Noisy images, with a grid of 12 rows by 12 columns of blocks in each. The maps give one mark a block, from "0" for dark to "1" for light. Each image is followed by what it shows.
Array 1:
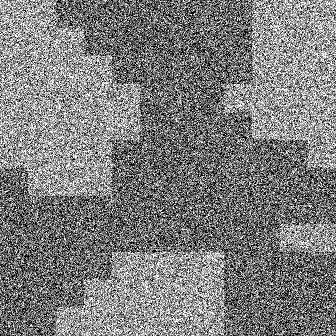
1 1 0 0 0 0 0 0 0 1 1 1
1 1 1 0 0 0 0 0 0 1 1 1
1 1 1 1 0 0 0 0 0 1 1 1
1 1 1 1 1 0 0 0 1 1 1 1
1 1 1 1 1 0 0 0 0 1 1 1
1 1 1 1 0 0 0 0 0 0 0 1
0 1 1 1 0 0 0 0 0 0 0 0
0 0 0 0 0 0 0 0 0 0 0 0
0 0 0 0 0 0 0 0 0 0 1 1
0 0 0 0 1 1 1 1 0 0 0 0
0 0 0 1 1 1 1 1 0 0 0 0
0 0 1 1 1 1 1 1 0 0 0 0
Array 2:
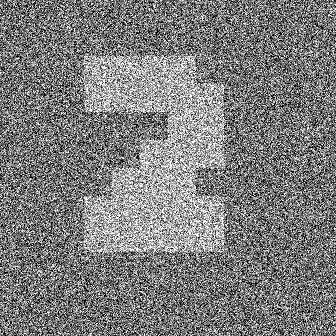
0 0 0 0 0 0 0 0 0 0 0 0
0 0 0 0 0 0 0 0 0 0 0 0
0 0 0 1 1 1 1 0 0 0 0 0
0 0 0 1 1 1 1 1 0 0 0 0
0 0 0 0 0 0 1 1 0 0 0 0
0 0 0 0 0 1 1 1 0 0 0 0
0 0 0 0 1 1 1 0 0 0 0 0
0 0 0 1 1 1 1 1 0 0 0 0
0 0 0 1 1 1 1 1 0 0 0 0
0 0 0 0 0 0 0 0 0 0 0 0
0 0 0 0 0 0 0 0 0 0 0 0
0 0 0 0 0 0 0 0 0 0 0 0
